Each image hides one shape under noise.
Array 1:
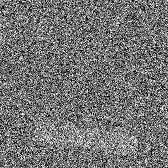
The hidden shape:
bar
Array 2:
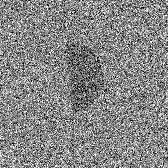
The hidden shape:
half disc
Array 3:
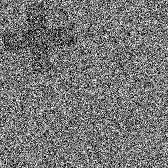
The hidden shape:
cross
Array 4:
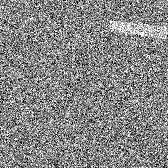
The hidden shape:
bar
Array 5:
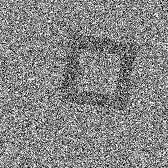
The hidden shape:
square frame
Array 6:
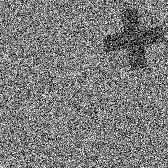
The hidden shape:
cross
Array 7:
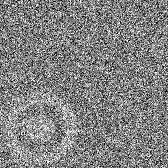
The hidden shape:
bullseye
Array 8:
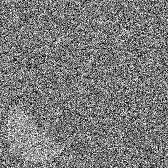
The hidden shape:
half disc
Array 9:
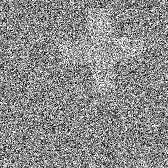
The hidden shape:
cross
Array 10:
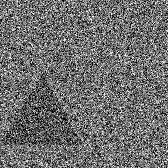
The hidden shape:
triangle
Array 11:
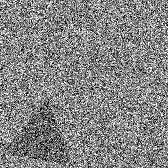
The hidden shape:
triangle
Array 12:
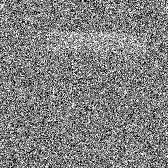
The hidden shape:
bar
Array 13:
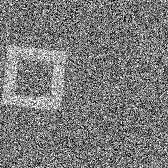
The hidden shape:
square frame
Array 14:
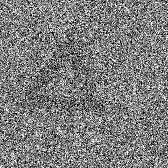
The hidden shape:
triangle frame
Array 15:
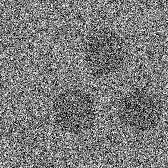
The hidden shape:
three dots
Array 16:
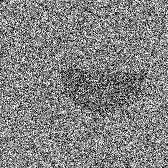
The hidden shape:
half disc
